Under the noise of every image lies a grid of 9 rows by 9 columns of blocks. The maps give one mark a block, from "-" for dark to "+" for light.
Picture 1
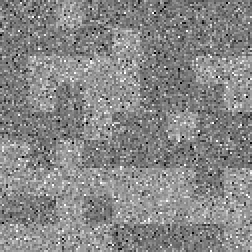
- - + - - - - - -
- - - - + - - - -
- + + + + - - + +
- + - + + - - - +
- - - + - - + - -
+ - + - - - - - -
+ + + + + + + - +
- - + - + + + + +
+ + + + - - - - +
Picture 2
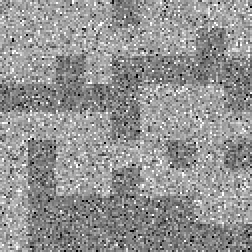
+ + + + - + + + +
+ + + + + + + - +
+ + - + - - - - -
- - - - - + + + -
+ + + + - + + + +
+ - + + + + - + -
+ - + + - + + + +
+ - - - - - - + +
+ - - - - - - - -
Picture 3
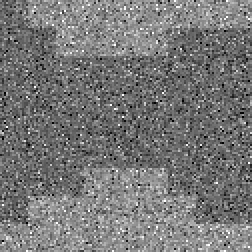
- + + + + + + + +
- - + + + + - - -
- - - - - - - - -
- - - - - - - - -
- - - - - - - - -
- - - - - - - - -
- - - + + + - - -
- + + + + + + - -
+ + + + + + + + +
